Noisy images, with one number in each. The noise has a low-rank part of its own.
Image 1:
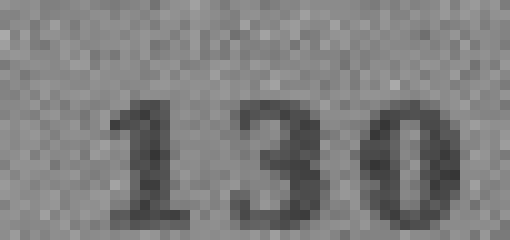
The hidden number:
130
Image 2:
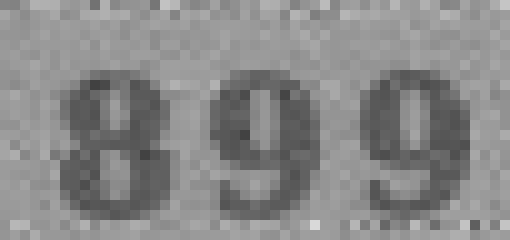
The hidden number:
899
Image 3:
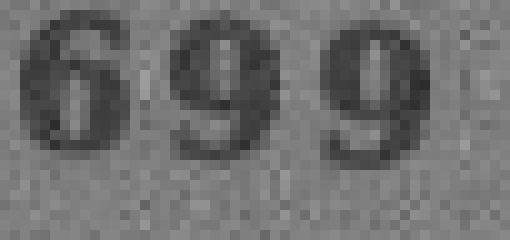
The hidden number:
699
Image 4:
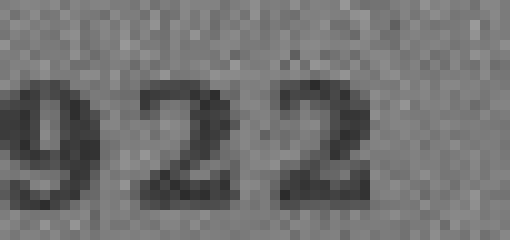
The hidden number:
922
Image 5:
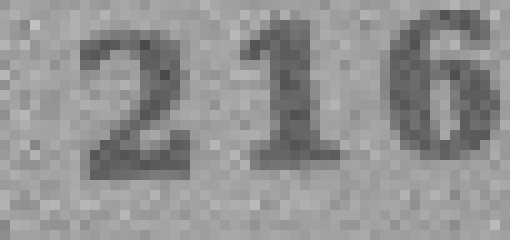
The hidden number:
216
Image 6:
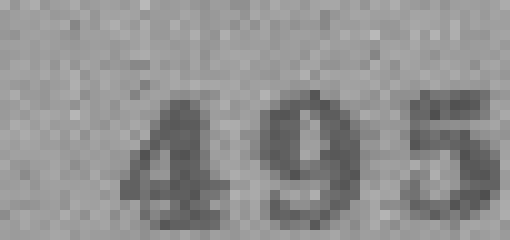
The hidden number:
495
